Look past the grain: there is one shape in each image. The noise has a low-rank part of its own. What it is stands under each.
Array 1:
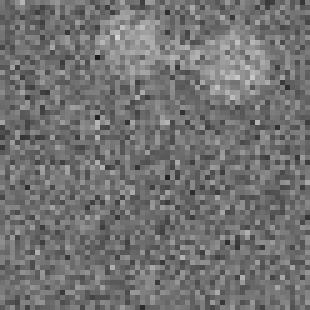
light dumbbell
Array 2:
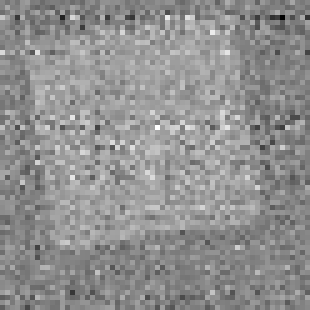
light square
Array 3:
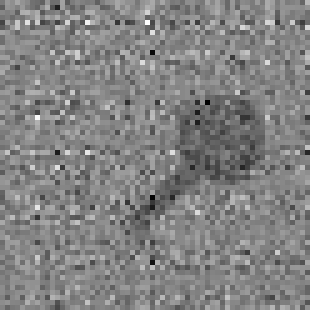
dark lollipop
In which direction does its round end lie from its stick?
up and right
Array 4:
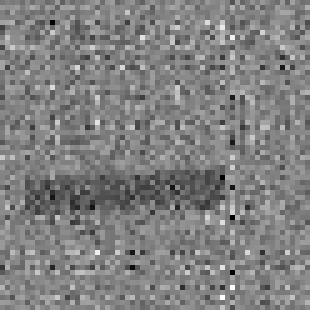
dark bar
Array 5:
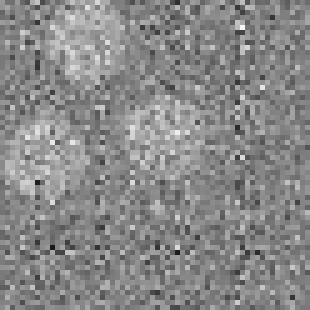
light three dots
